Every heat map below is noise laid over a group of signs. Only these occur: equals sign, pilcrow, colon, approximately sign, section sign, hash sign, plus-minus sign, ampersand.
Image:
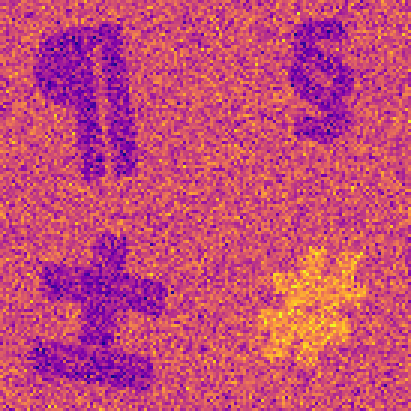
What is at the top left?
pilcrow
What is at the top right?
section sign
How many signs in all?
4
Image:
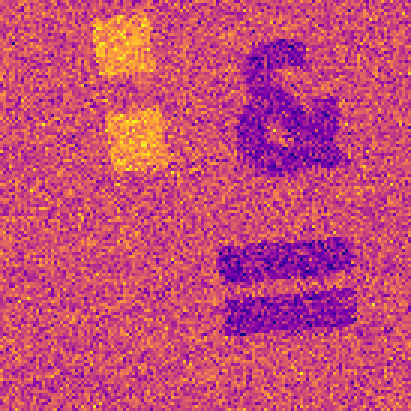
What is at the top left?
colon
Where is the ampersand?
top right
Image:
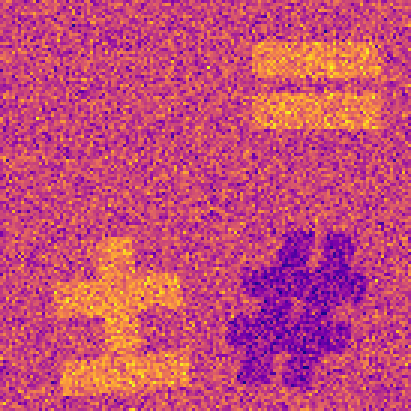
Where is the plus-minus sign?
bottom left
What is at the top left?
nothing
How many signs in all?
3
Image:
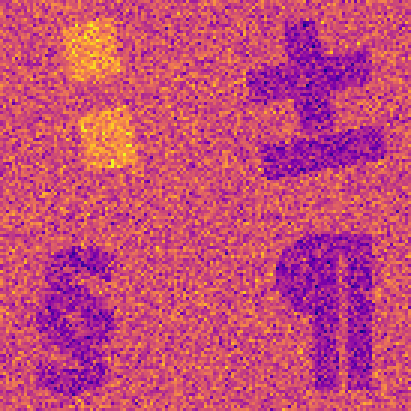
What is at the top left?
colon
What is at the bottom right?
pilcrow
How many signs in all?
4
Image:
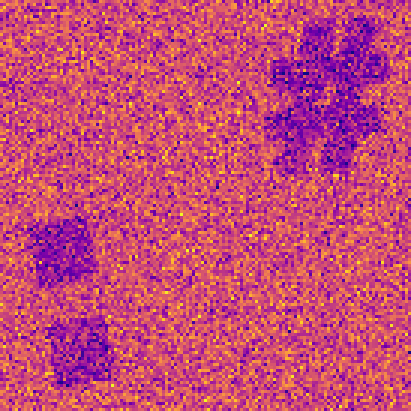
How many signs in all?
2
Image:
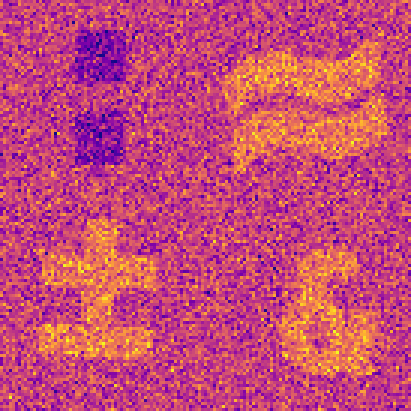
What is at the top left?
colon
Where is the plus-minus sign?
bottom left
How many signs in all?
4
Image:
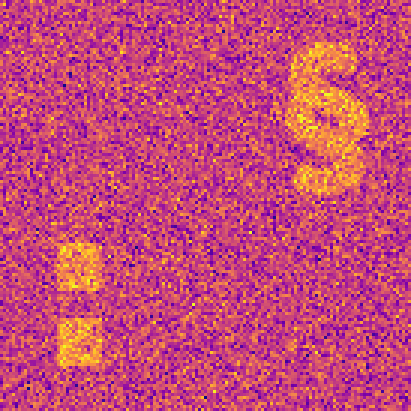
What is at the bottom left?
colon
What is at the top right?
section sign
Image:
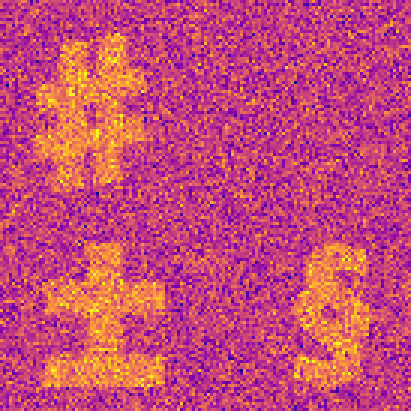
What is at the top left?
hash sign
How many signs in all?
3
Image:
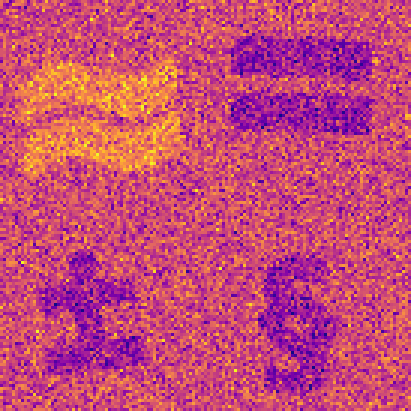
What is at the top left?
approximately sign
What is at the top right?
equals sign
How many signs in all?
4
